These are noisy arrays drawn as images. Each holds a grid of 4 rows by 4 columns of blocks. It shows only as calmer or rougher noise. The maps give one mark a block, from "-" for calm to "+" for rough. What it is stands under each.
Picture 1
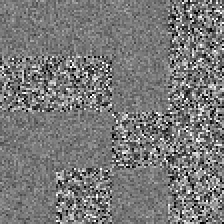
- - - +
+ + - +
- - + +
- + - +
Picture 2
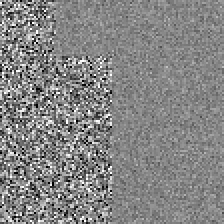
+ - - -
+ + - -
+ + - -
+ + - -
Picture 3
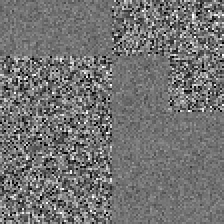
- - + +
+ + - +
+ + - -
+ + - -
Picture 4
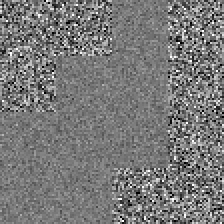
+ + - +
+ - - +
- - - +
- - + +
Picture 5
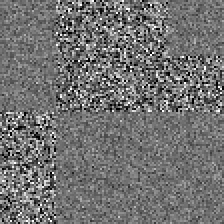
- + + -
- + + +
+ - - -
+ - - -
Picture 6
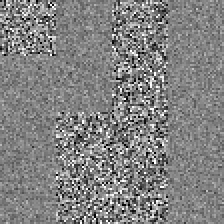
+ - + -
- - + -
- + + -
- + + -
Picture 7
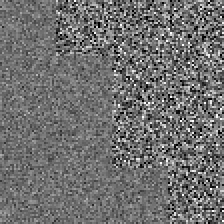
- + + +
- - + +
- - + +
- - - +
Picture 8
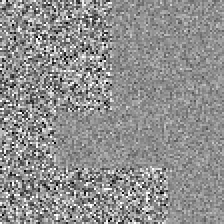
+ + - -
+ + - -
+ - - -
+ + + -
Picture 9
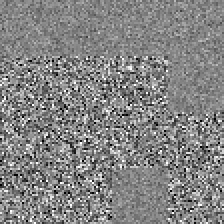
- - - -
+ + + -
+ + + +
+ + - +
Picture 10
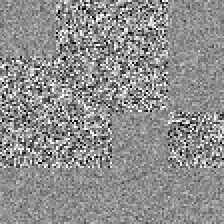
- + + -
+ + + -
+ + - +
- - - -
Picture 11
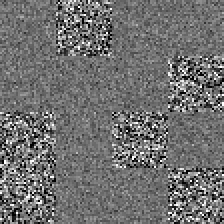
- + - -
- - - +
+ - + -
+ - - +
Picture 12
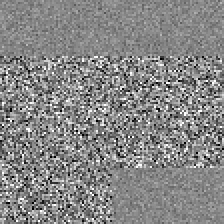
- - - -
+ + + +
+ + + +
+ + - -
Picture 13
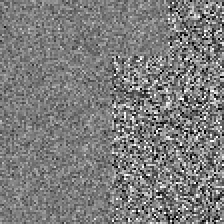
- - - +
- - + +
- - + +
- - + +
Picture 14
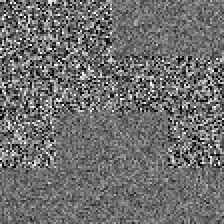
+ + - -
+ + + +
+ - - +
- - - -
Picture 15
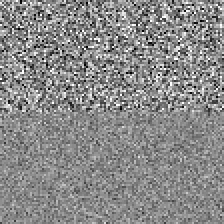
+ + + +
+ + + +
- - - -
- - - -
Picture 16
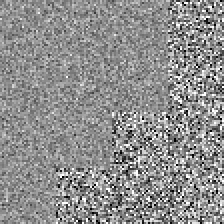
- - - +
- - - +
- - + +
- + + +
